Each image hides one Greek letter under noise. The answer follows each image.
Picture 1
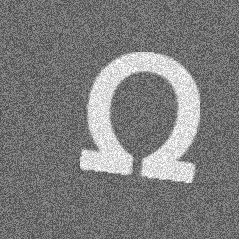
omega
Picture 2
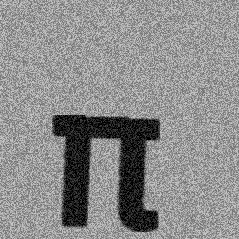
pi
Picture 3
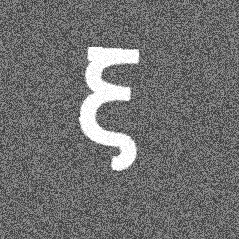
xi
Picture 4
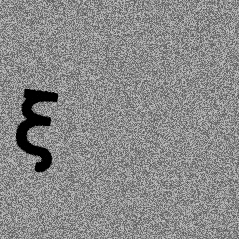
xi
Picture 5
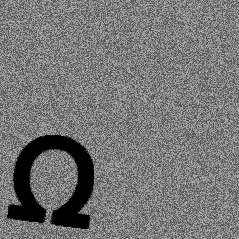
omega
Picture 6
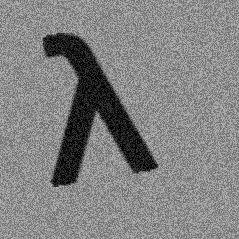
lambda
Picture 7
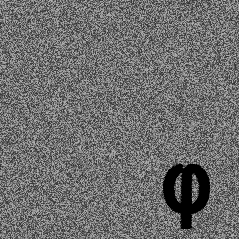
phi
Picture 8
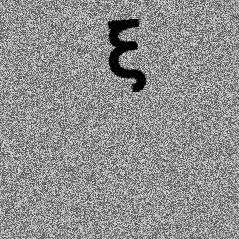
xi
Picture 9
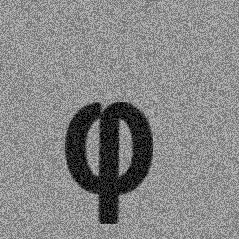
phi
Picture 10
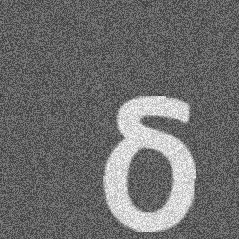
delta
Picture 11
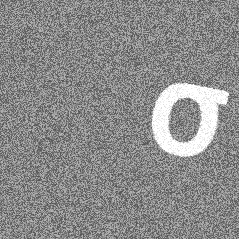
sigma
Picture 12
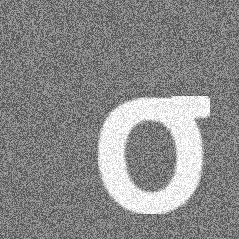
sigma
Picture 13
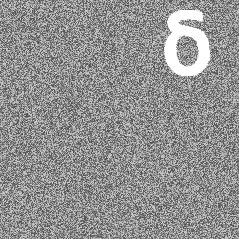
delta
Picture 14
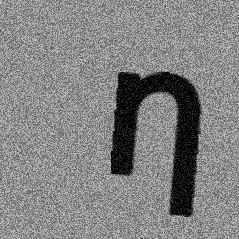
eta
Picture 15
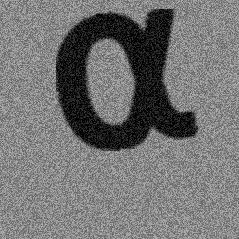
alpha
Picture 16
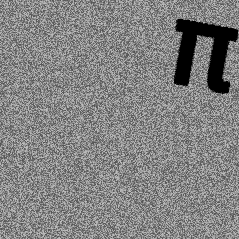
pi
